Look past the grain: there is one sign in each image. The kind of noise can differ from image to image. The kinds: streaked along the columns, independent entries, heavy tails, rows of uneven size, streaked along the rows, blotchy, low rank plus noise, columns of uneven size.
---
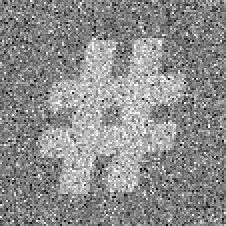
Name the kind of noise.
heavy tails
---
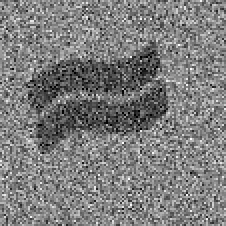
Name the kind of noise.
low rank plus noise
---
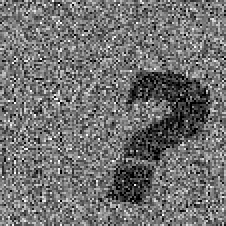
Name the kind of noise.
low rank plus noise
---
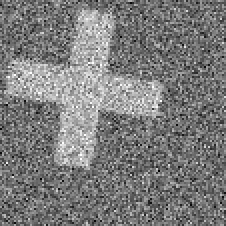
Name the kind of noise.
independent entries
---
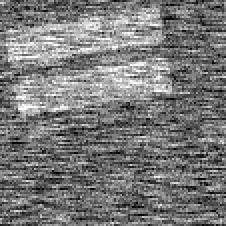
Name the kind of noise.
streaked along the rows
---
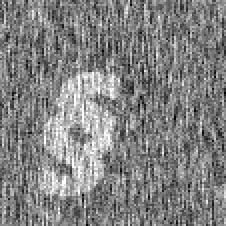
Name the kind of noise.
streaked along the columns
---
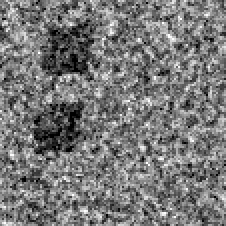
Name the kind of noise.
blotchy
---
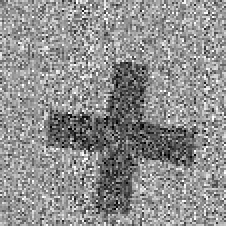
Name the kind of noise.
columns of uneven size
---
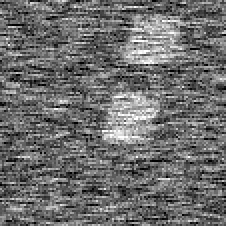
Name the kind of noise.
streaked along the rows
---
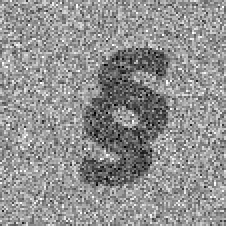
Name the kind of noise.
independent entries
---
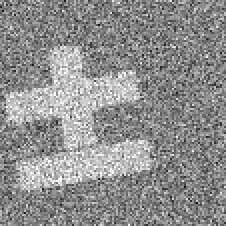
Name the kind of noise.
independent entries
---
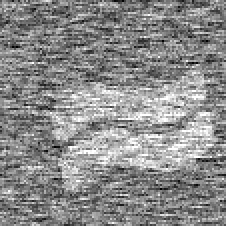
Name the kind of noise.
streaked along the rows
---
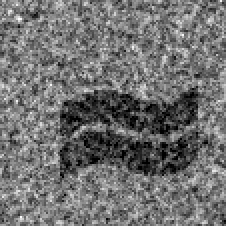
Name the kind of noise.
blotchy
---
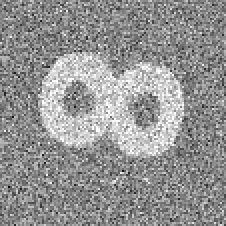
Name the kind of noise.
independent entries
